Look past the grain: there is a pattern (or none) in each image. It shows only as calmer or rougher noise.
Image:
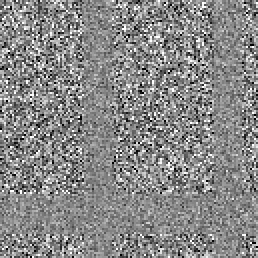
bands of rows crossing bands of columns
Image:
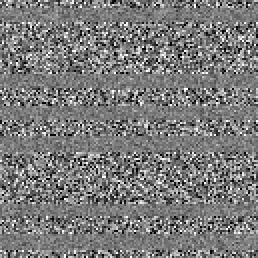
bands of rows
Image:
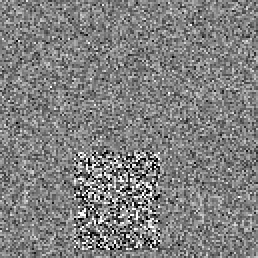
one block
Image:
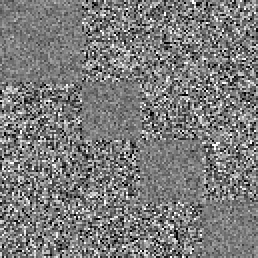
blocks along the diagonal
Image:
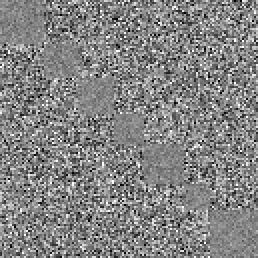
blocks along the diagonal
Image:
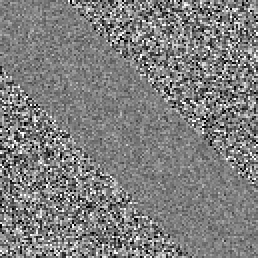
a diagonal band
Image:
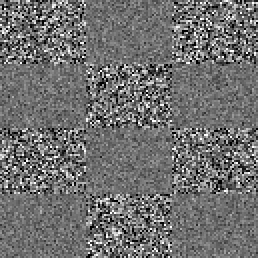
a checkerboard
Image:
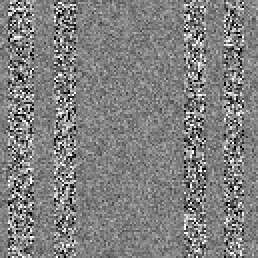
bands of columns
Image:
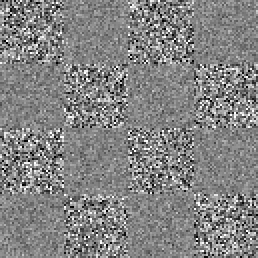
a checkerboard
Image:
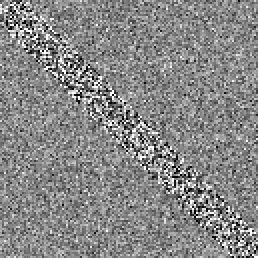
a diagonal band
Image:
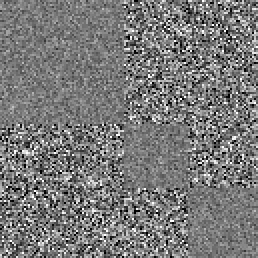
blocks along the diagonal
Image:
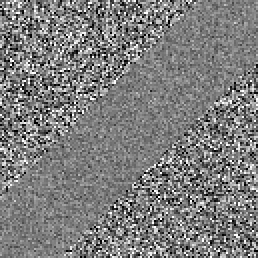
a diagonal band
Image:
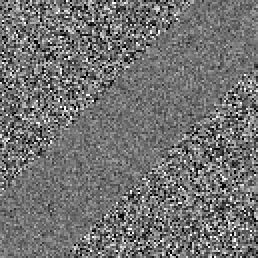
a diagonal band
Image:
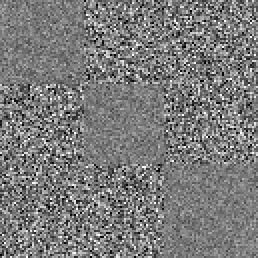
blocks along the diagonal
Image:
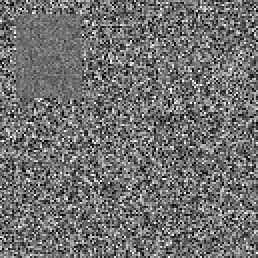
one block
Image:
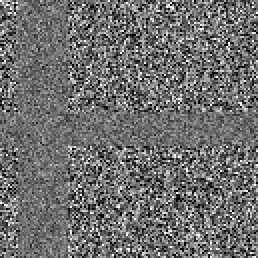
bands of rows crossing bands of columns
